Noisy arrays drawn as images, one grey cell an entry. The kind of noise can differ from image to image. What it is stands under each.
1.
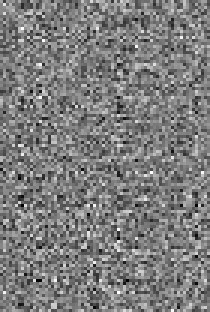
low rank plus noise
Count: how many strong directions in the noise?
five to eight
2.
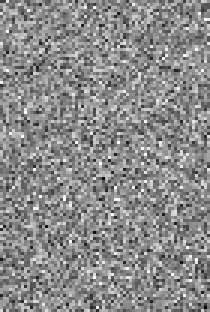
independent entries
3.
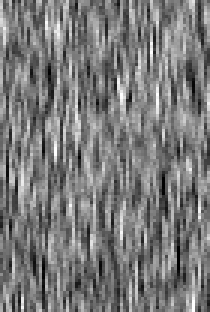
streaked along the columns
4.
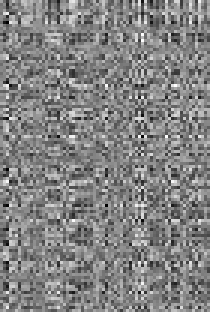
low rank plus noise
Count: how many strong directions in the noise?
two
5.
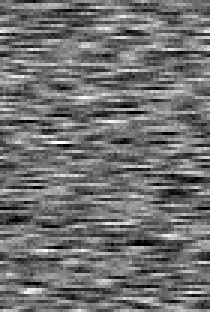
streaked along the rows
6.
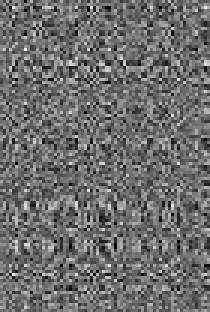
low rank plus noise
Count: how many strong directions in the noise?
three or four
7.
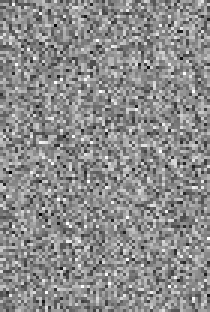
independent entries
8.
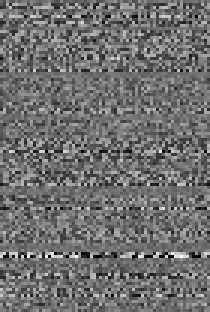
rows of uneven size
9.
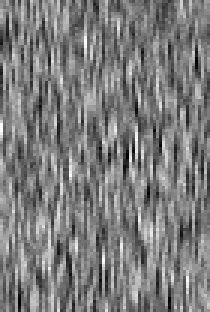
streaked along the columns
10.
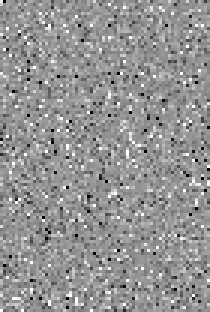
heavy tails
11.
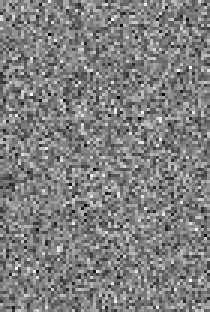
independent entries
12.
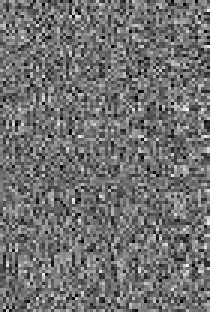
low rank plus noise
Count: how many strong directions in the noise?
five to eight
